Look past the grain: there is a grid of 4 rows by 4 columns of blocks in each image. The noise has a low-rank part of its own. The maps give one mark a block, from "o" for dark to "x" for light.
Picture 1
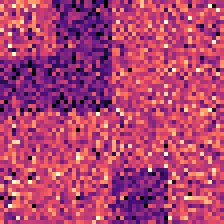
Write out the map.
x o x x
o o x x
x x x x
x x o x
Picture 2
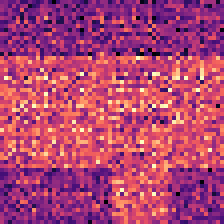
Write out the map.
o o o o
x x x x
x x x x
o o x o
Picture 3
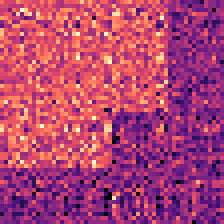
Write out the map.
x x x o
x x x o
x x o o
o o o o
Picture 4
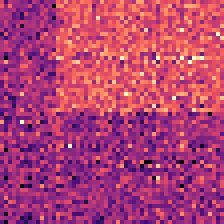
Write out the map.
o x x x
o x x x
o o o o
o o o o
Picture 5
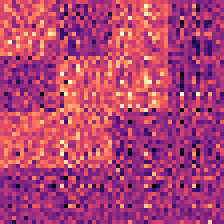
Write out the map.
x o x o
o x x o
x x o o
o o o o
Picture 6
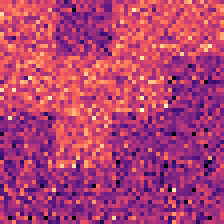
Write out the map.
x o x x
x x x o
o x o o
o o o o
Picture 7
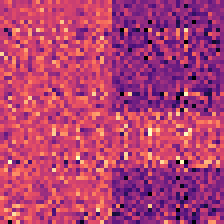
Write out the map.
x x o o
x x o o
x x x x
x x o o
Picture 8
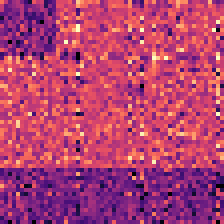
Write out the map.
o x x x
x x x x
x x x x
o o o o
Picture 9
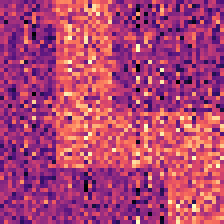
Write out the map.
o x o o
o x o o
o x x x
o o o x
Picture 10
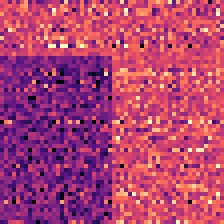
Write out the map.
x x x x
o o x x
o o x x
o o x x
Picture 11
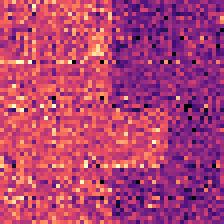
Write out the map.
x x o o
x x o o
x x x o
x x o o
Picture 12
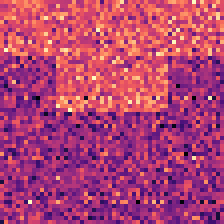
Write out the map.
x x x x
o x x o
o o o o
o o o o
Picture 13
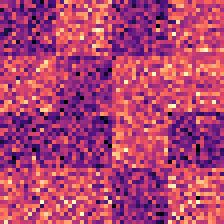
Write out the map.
o x o x
x o x x
o o x o
x x o x
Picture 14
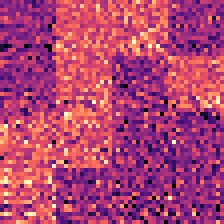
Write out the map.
o x x o
o x o x
x x o o
x o o o
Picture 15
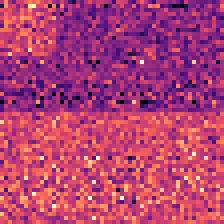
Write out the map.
x o o o
o o o o
x x x x
x x x x
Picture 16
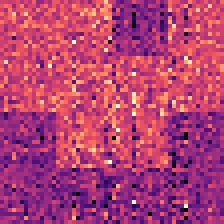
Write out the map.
x x o x
x x x x
o x x o
o o o o
